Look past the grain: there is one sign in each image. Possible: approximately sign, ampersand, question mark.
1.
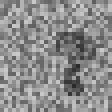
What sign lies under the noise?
question mark
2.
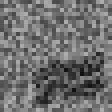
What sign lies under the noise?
approximately sign
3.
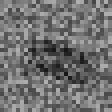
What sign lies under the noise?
approximately sign
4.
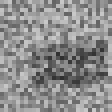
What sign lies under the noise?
approximately sign
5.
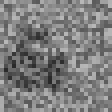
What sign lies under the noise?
ampersand
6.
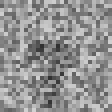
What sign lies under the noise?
question mark
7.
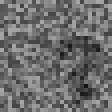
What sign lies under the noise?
question mark
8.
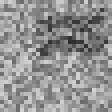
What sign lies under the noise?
approximately sign
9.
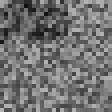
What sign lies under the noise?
approximately sign
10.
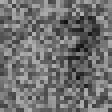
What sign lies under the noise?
question mark
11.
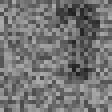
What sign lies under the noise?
question mark
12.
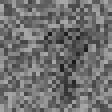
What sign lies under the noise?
question mark
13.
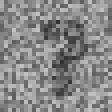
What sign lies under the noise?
question mark
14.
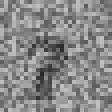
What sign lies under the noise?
question mark
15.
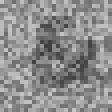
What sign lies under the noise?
ampersand
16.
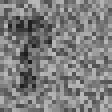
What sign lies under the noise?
question mark
